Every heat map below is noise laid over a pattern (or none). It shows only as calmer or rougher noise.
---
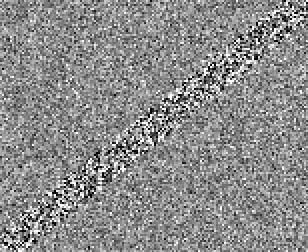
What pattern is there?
a diagonal band
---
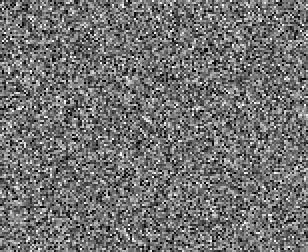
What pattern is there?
only noise
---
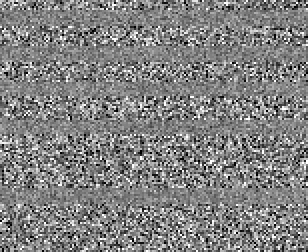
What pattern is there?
bands of rows
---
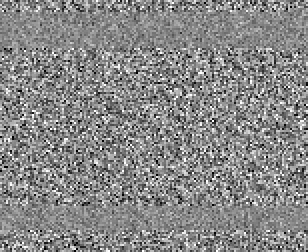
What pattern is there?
bands of rows
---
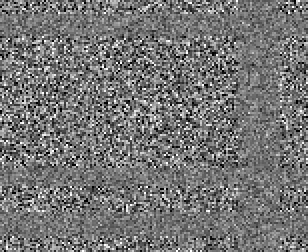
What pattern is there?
bands of rows crossing bands of columns
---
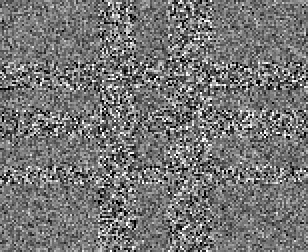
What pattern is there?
bands of rows crossing bands of columns
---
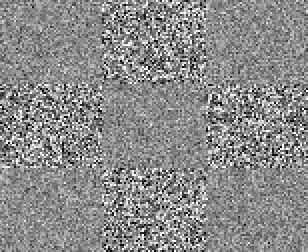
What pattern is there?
a checkerboard
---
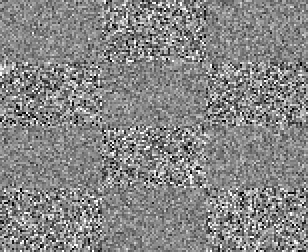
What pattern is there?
a checkerboard
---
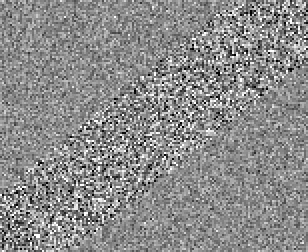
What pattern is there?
a diagonal band
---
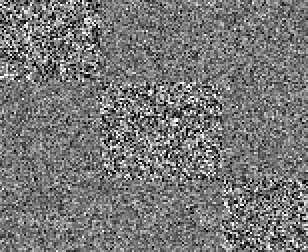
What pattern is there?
blocks along the diagonal
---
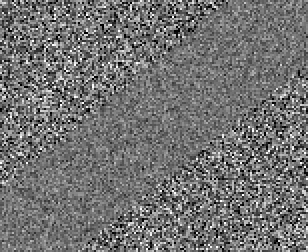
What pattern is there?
a diagonal band
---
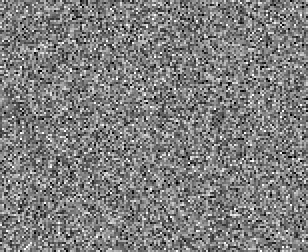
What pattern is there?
only noise
